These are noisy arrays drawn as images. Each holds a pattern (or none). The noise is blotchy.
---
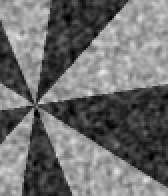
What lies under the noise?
spokes from one point
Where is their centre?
middle left
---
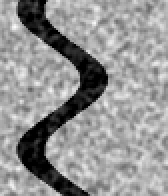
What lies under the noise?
a wavy band
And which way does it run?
top to bottom
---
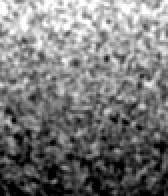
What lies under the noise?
a smooth slope
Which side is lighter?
top
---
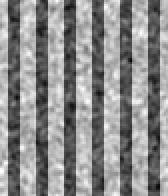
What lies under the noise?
vertical stripes
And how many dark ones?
6
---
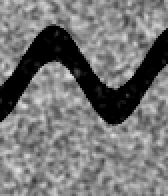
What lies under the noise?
a wavy band
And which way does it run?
left to right
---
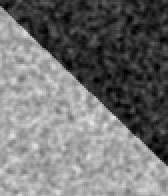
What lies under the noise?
a sharp edge
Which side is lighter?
bottom left
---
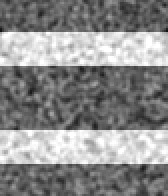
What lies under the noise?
horizontal stripes
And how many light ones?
2
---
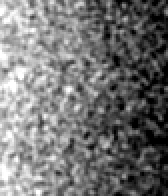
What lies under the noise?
a smooth slope
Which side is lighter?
left
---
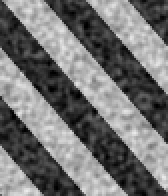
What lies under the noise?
diagonal stripes
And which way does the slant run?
top left to bottom right
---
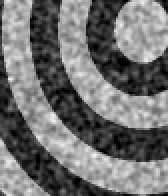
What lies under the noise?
rings round one point
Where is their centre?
top right
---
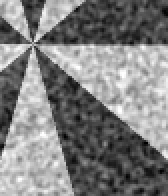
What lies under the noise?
spokes from one point
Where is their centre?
top left
